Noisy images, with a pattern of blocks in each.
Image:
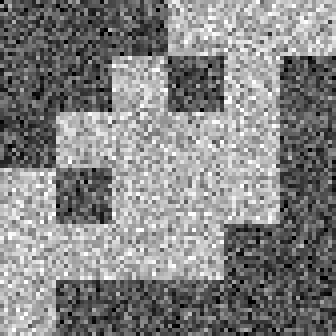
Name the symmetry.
mirrored about the diagonal from the top left
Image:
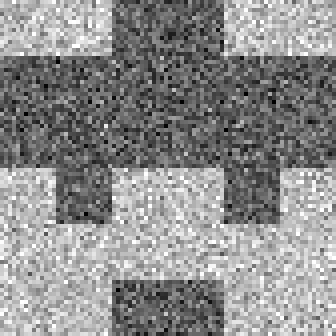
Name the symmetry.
left and right mirror each other
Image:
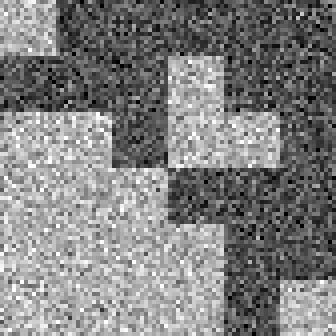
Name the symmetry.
mirrored about the diagonal from the bottom left
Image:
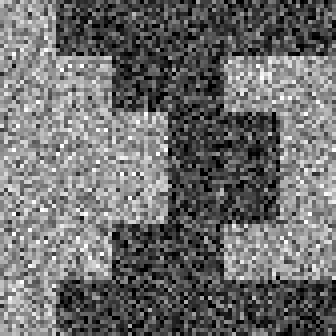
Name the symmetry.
top and bottom mirror each other
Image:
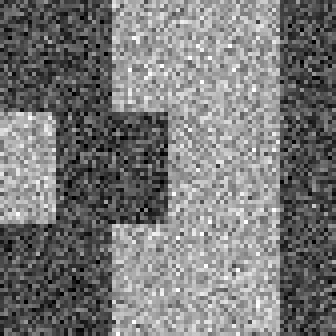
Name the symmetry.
top and bottom mirror each other
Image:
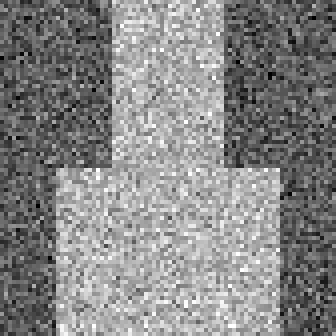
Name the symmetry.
left and right mirror each other
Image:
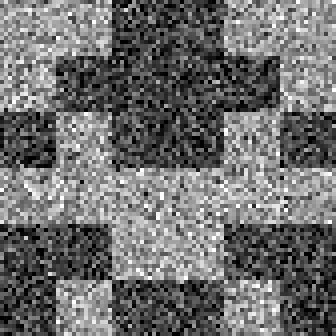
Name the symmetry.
left and right mirror each other
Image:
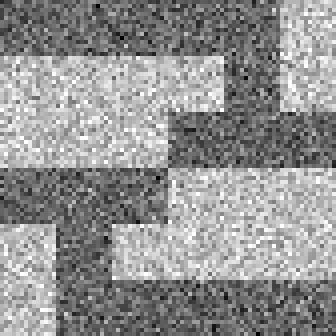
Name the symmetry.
the same after a half turn
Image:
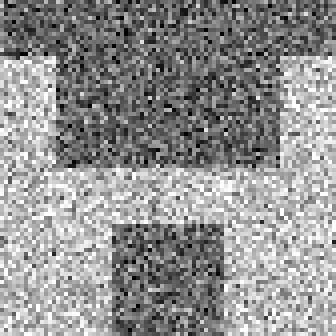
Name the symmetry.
left and right mirror each other
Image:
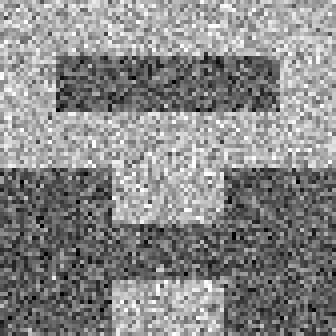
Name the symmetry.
left and right mirror each other
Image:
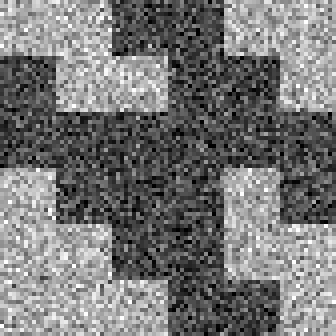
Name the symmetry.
mirrored about the diagonal from the bottom left
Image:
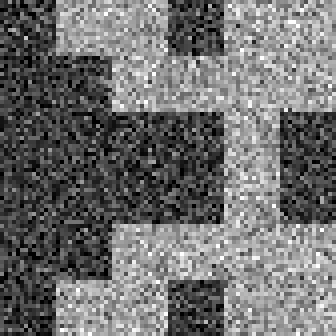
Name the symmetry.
top and bottom mirror each other
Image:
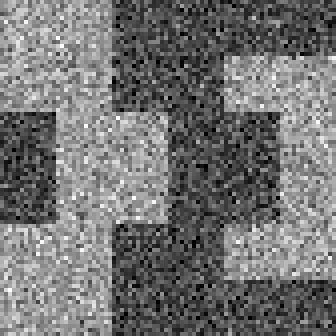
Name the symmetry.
top and bottom mirror each other
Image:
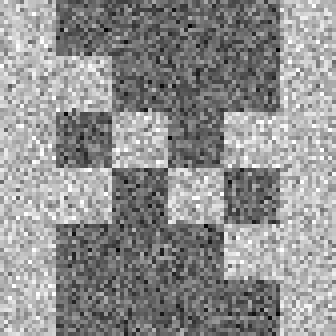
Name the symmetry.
the same after a half turn
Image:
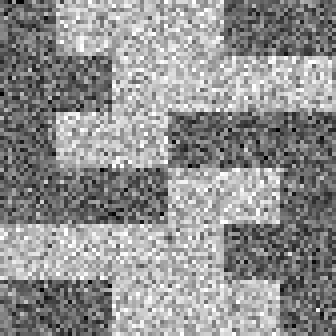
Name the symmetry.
the same after a half turn
